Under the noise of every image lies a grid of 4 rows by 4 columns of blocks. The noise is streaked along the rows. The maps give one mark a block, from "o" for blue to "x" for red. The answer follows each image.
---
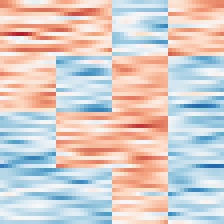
x x o x
x o x o
o x x o
o o x o
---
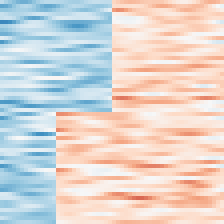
o o x x
o o x x
o x x x
o x x x
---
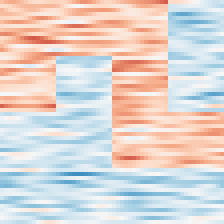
x x x o
x o x o
o o x x
o o o o
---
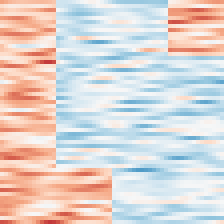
x o o x
x o o o
x o o o
x x o o
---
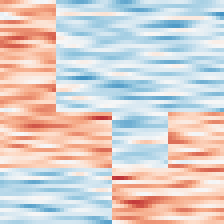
x o o o
x o o o
x x o x
o o x x
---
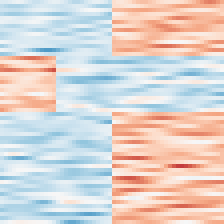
o o x x
x o o o
o o x x
o o x x
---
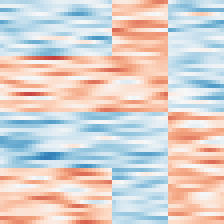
o o x o
x x x o
o o o x
x x o x
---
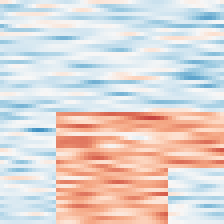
o o o o
o o o o
o x x x
o x x o
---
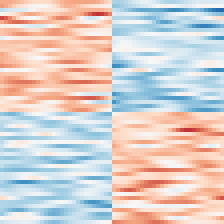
x x o o
x x o o
o o x x
o o x x
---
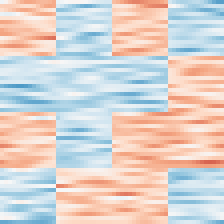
x o x o
o o o x
x o x x
o x x o
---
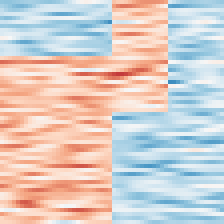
o o x o
x x x o
x x o o
x x o o
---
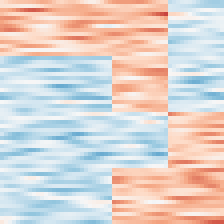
x x x o
o o x o
o o o x
o o x x
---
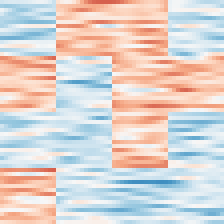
o x x o
x o x x
o o x o
x o o o
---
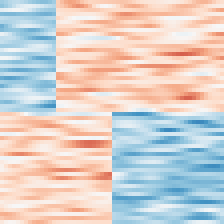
o x x x
o x x x
x x o o
x x o o
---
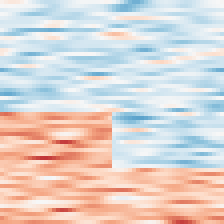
o o o o
o o o o
x x o o
x x x x
